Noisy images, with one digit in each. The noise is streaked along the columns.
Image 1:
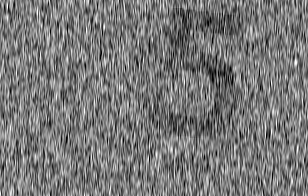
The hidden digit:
5
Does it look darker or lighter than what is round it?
darker
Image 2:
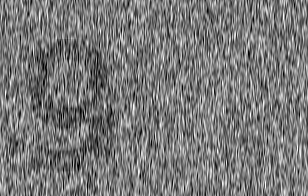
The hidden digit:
9
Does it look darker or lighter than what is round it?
darker
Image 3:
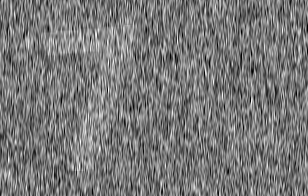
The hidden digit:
7
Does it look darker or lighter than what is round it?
lighter
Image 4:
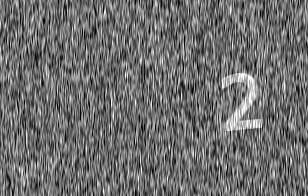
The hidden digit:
2
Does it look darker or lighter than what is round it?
lighter
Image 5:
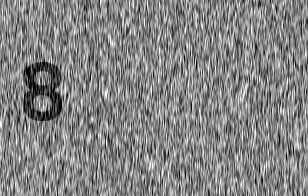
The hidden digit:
8
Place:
middle left
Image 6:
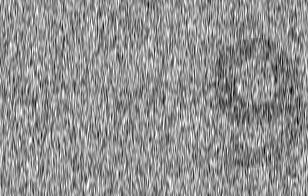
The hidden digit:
9
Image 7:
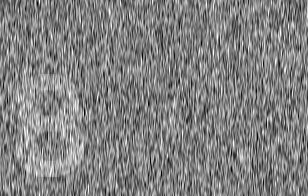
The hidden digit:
8
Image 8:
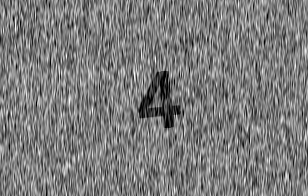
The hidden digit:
4
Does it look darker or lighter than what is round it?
darker
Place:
centre
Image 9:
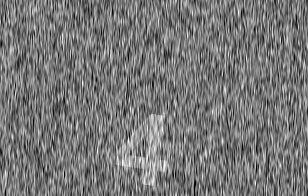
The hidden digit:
4
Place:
bottom middle
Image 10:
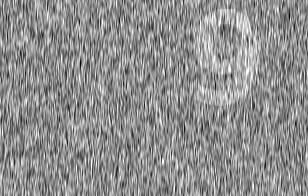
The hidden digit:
9
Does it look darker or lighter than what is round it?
lighter
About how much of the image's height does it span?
half
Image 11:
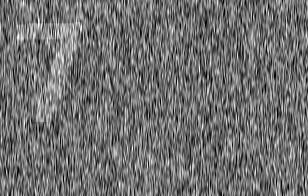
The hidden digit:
7
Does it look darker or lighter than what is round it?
lighter
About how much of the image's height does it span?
half
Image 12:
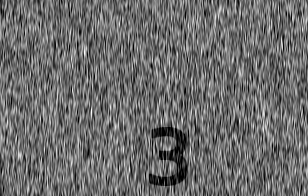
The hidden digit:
3
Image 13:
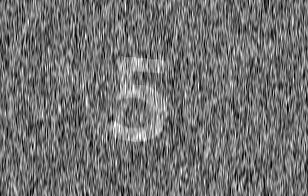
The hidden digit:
5
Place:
centre
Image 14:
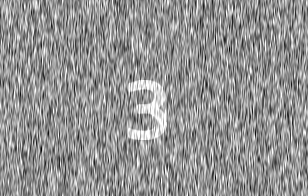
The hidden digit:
3
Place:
centre
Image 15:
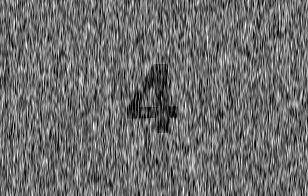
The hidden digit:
4
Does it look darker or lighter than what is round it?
darker
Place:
centre
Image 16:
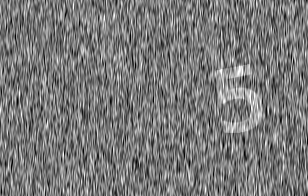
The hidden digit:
5
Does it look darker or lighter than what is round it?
lighter
